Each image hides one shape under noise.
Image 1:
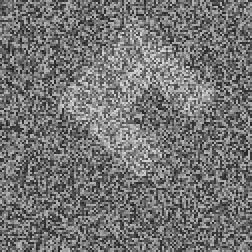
square with a notch
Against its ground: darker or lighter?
lighter
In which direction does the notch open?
down and right
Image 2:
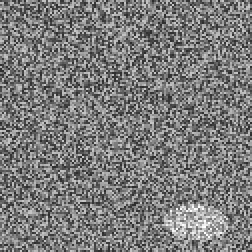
ellipse
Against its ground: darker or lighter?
lighter
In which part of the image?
bottom right
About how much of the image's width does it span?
a quarter
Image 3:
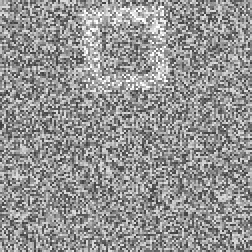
square frame
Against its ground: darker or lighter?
lighter
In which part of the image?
top middle
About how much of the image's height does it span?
a third
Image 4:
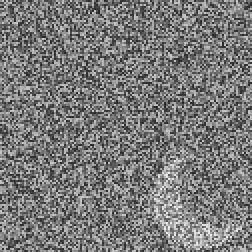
crescent
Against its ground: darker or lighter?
lighter
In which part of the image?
bottom right
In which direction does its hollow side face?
up and right
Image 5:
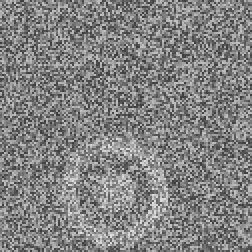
bullseye
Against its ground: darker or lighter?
lighter
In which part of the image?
bottom middle
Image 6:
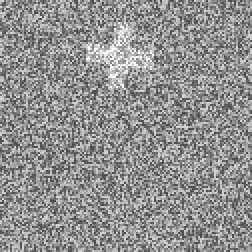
cross
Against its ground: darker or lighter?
lighter
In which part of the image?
top middle
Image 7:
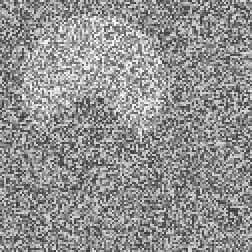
disc with a wedge cut out
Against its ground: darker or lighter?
lighter
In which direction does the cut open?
down
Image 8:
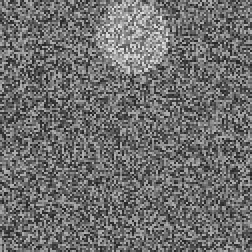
disc
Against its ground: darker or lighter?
lighter
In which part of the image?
top middle
